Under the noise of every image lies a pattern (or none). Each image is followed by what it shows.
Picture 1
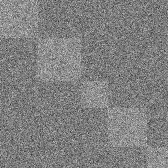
blocks along the diagonal
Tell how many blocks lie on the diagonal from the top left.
5
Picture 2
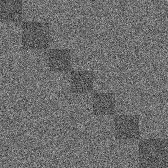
blocks along the diagonal
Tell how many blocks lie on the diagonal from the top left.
7
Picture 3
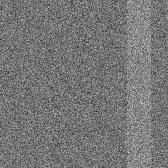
one band of columns
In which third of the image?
right
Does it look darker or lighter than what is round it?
lighter
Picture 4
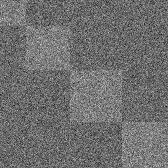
blocks along the diagonal
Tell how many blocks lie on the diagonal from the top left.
4
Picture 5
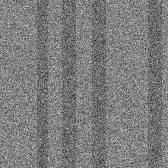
bands of columns
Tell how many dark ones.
4
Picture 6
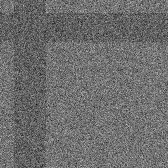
bands of rows crossing bands of columns
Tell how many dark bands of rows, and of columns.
1 and 1
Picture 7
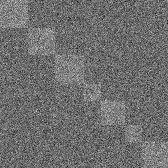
blocks along the diagonal
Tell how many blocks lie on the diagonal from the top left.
7
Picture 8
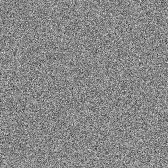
only noise
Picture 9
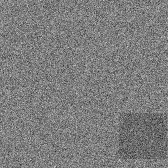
one block
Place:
bottom right
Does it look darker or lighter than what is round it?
darker
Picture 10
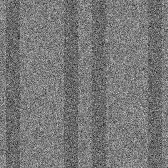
bands of columns
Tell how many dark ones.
4
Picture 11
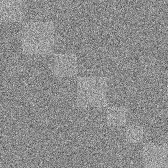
blocks along the diagonal
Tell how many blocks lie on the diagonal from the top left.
7
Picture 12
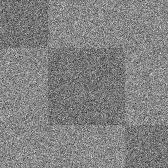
blocks along the diagonal
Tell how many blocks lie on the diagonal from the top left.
3
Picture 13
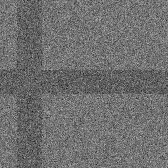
bands of rows crossing bands of columns
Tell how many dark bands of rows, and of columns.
1 and 1
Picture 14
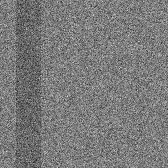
one band of columns
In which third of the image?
left
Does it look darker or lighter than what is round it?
darker
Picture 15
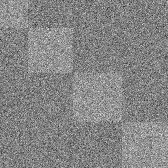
blocks along the diagonal
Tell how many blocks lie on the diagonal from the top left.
4
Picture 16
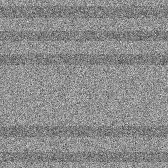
bands of rows
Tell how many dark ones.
5
